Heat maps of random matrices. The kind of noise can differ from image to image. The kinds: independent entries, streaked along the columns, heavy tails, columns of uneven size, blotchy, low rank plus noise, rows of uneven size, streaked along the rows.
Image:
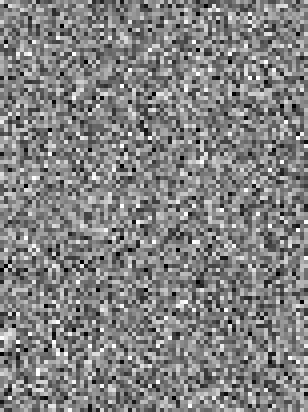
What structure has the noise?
independent entries
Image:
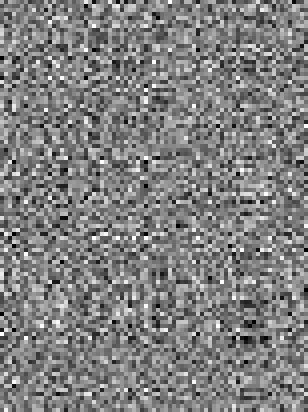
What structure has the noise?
low rank plus noise
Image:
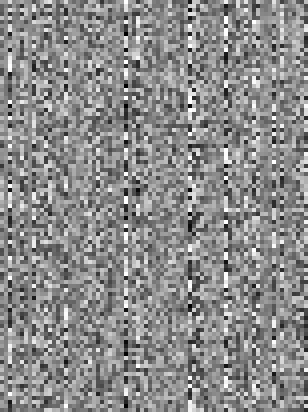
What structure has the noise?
columns of uneven size
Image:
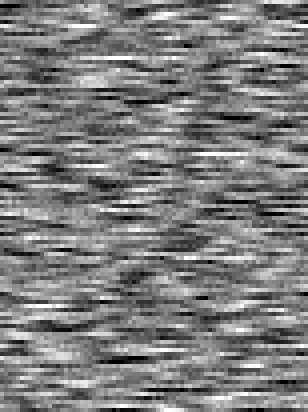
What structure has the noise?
streaked along the rows
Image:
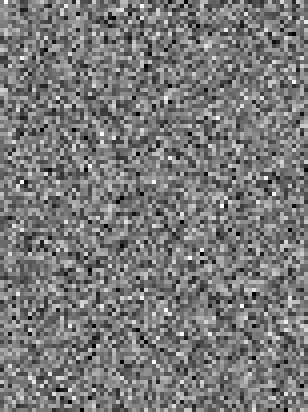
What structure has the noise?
independent entries
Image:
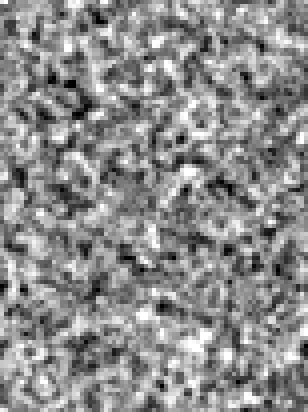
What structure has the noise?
blotchy
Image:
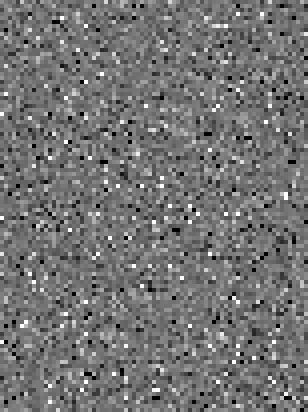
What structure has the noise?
heavy tails
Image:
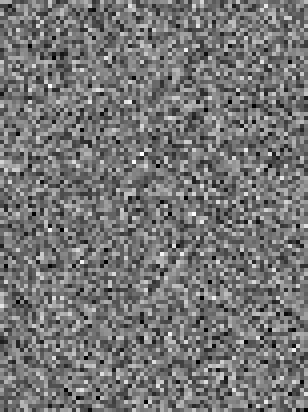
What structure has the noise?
independent entries
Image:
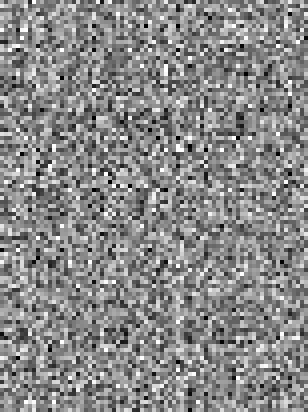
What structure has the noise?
low rank plus noise
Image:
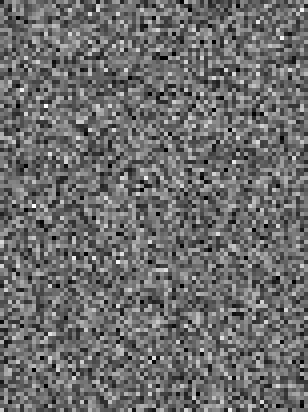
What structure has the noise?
independent entries
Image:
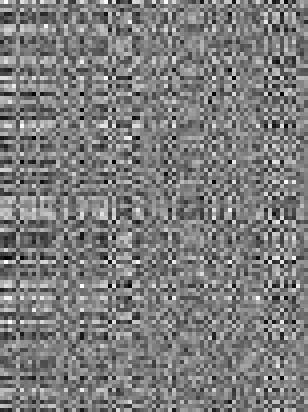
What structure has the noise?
low rank plus noise
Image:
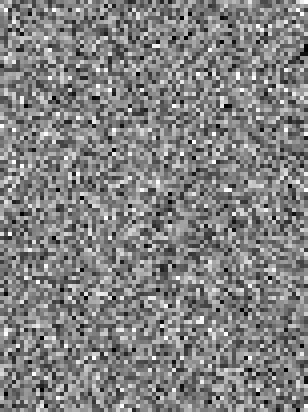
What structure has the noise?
independent entries
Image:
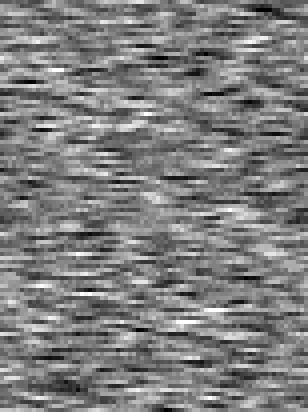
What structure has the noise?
streaked along the rows
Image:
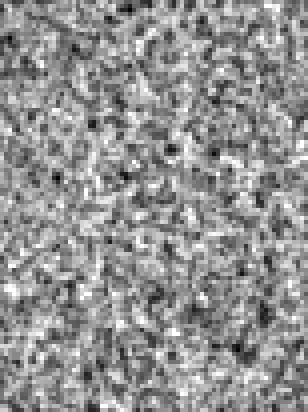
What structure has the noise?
blotchy
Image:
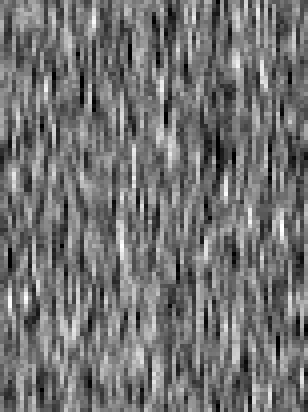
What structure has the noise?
streaked along the columns
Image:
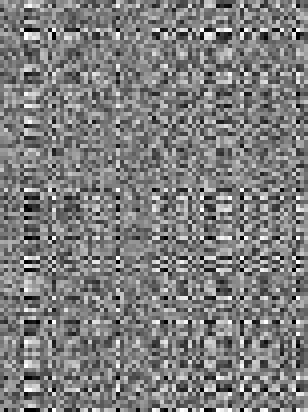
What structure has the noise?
low rank plus noise
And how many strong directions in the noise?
one
